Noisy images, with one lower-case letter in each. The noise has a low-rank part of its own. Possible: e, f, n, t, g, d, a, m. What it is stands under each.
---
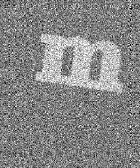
m
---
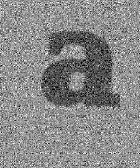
a
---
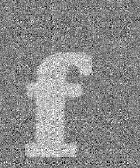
f
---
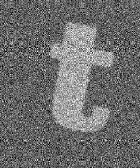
t
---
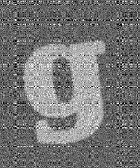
g
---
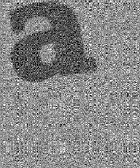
a
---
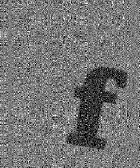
f
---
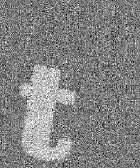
t
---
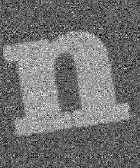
n
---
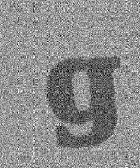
g
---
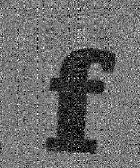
f
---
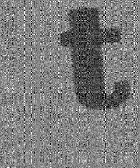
t
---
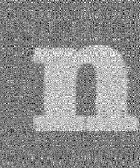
n
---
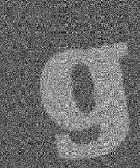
g
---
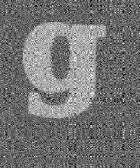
g
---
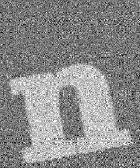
n
